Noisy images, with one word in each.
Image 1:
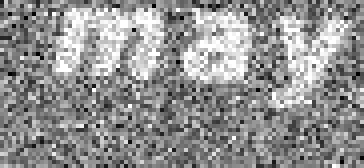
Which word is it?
may
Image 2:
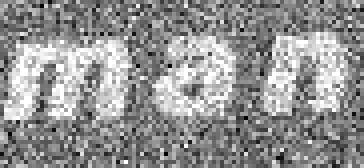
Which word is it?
man
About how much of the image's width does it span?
nearly all
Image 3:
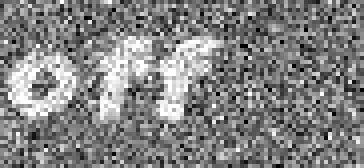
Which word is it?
off
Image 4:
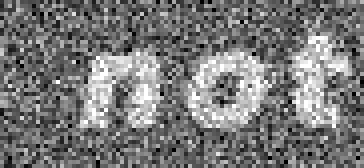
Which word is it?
not
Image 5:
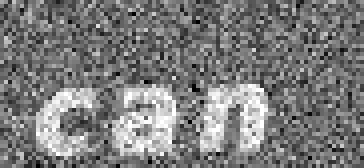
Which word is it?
can
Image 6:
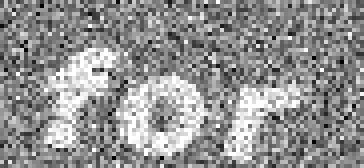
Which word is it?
for
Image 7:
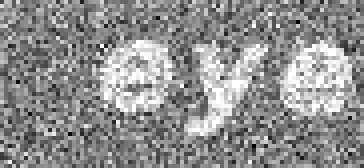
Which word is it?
eye
